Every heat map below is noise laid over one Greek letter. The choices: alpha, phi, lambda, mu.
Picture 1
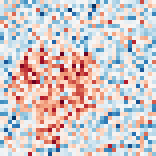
red phi
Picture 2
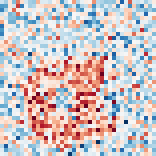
red alpha
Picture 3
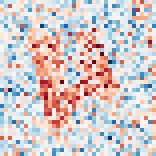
red mu
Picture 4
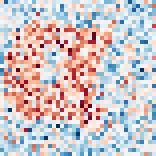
red alpha
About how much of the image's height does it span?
two thirds
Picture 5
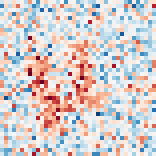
red mu
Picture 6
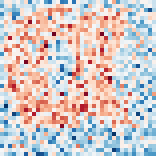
red alpha
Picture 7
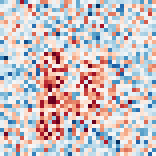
red mu
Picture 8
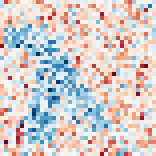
blue lambda
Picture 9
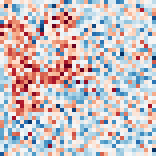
red mu
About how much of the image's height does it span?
two thirds
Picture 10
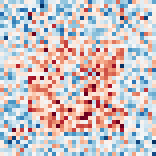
red alpha
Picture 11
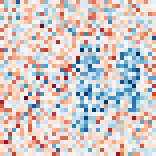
blue mu
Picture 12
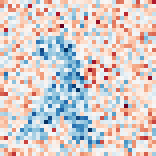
blue lambda
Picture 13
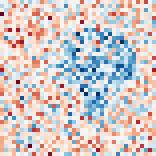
blue phi
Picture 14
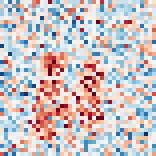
red mu
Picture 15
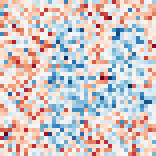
blue mu
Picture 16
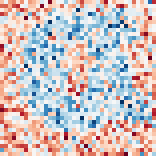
blue alpha
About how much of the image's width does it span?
nearly all
